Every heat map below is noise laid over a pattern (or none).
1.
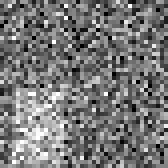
one block
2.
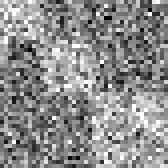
blocks along the diagonal
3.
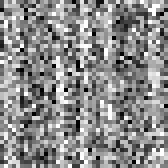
bands of columns
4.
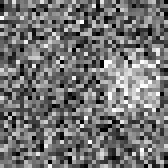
one block
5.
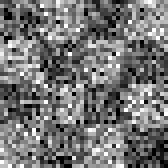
a checkerboard
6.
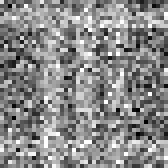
bands of rows crossing bands of columns
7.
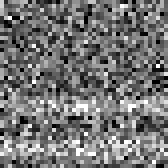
bands of rows
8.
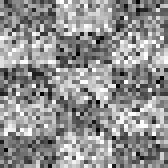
a checkerboard
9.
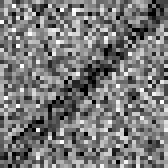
a diagonal band
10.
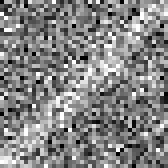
a diagonal band
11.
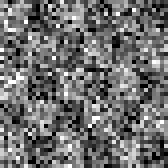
a checkerboard
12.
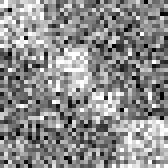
blocks along the diagonal
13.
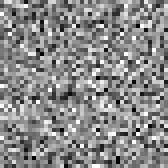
only noise
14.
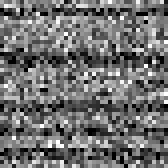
bands of rows
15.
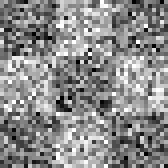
a checkerboard
